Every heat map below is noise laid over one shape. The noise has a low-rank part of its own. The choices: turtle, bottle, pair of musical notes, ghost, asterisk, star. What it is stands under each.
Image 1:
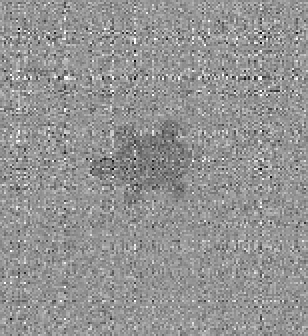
turtle
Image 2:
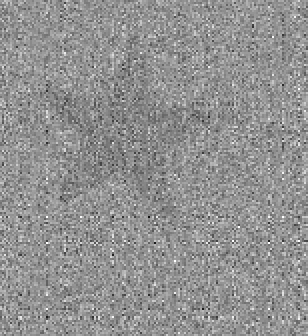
star
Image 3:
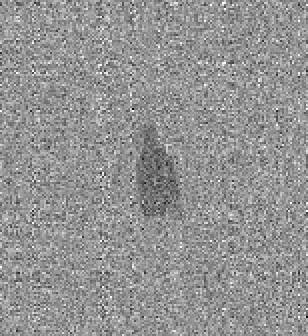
bottle
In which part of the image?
centre
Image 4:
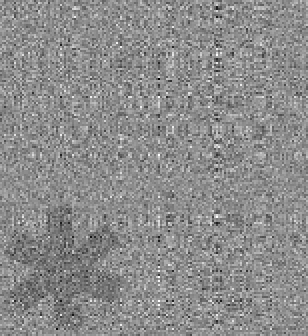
asterisk
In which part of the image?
bottom left
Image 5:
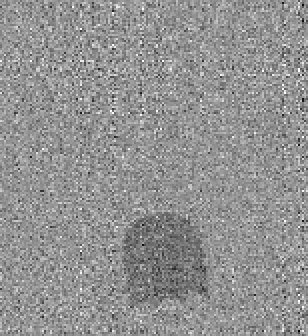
ghost
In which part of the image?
bottom middle
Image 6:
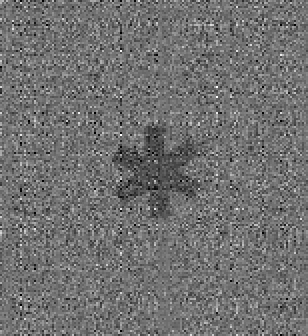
asterisk
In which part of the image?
centre
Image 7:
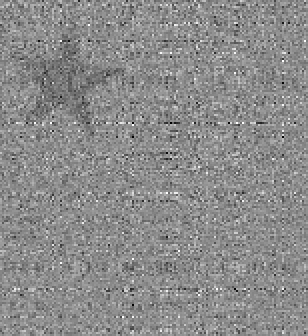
star
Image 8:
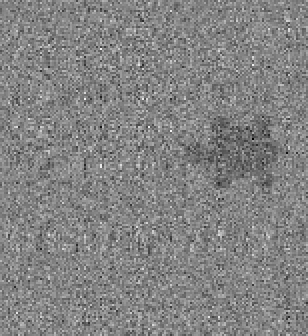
turtle
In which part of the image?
middle right
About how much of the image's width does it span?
a third
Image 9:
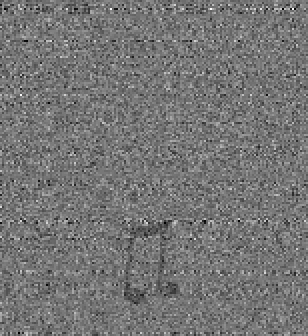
pair of musical notes
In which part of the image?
bottom middle
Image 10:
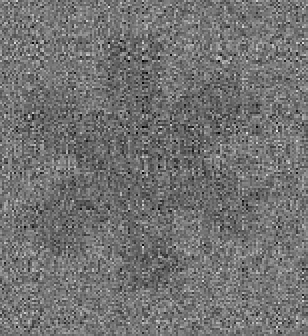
asterisk
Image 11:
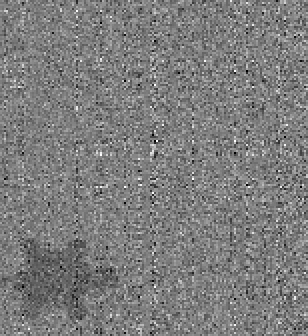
turtle
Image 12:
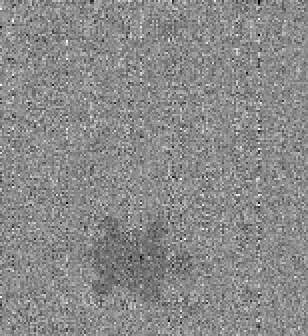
turtle
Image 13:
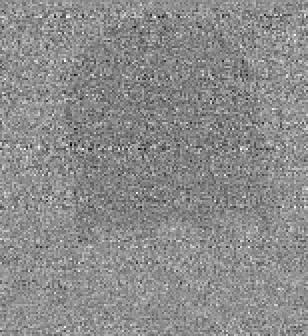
ghost
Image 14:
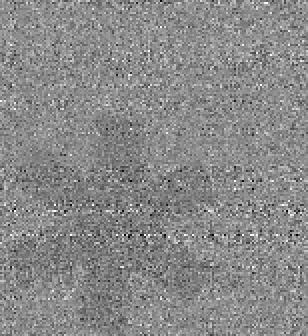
asterisk
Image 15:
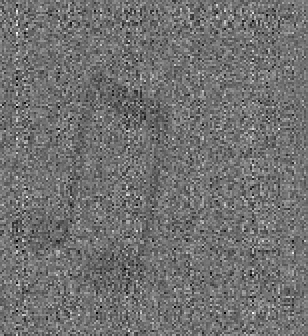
pair of musical notes
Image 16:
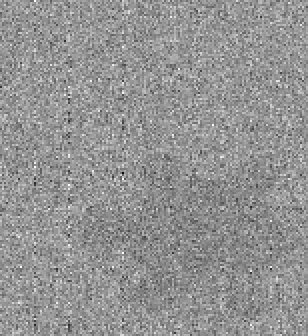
turtle
